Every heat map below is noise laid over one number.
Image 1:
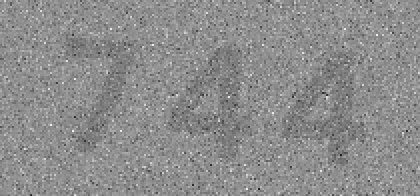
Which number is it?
744
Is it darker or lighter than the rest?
darker
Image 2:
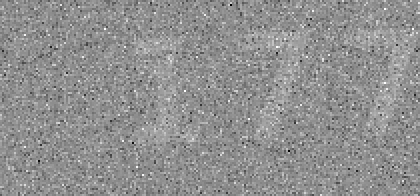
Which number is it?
177
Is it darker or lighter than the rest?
lighter
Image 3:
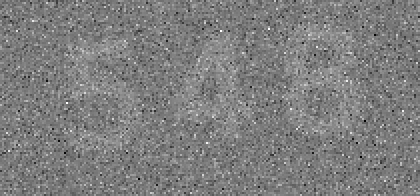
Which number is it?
548
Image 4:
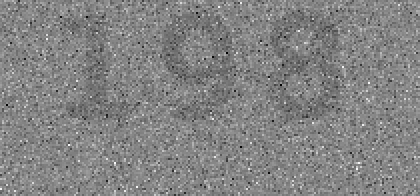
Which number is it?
198
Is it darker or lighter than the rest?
darker
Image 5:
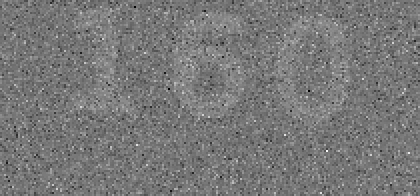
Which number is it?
160
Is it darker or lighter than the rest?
lighter
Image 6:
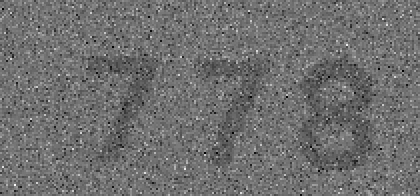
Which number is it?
778
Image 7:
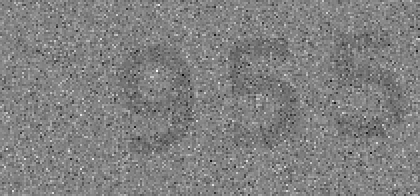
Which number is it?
955
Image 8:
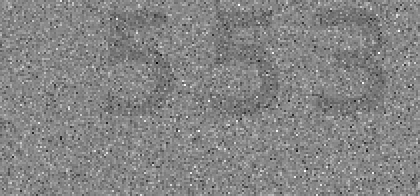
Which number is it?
553
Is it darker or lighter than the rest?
darker
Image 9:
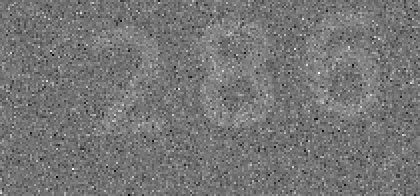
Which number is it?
286
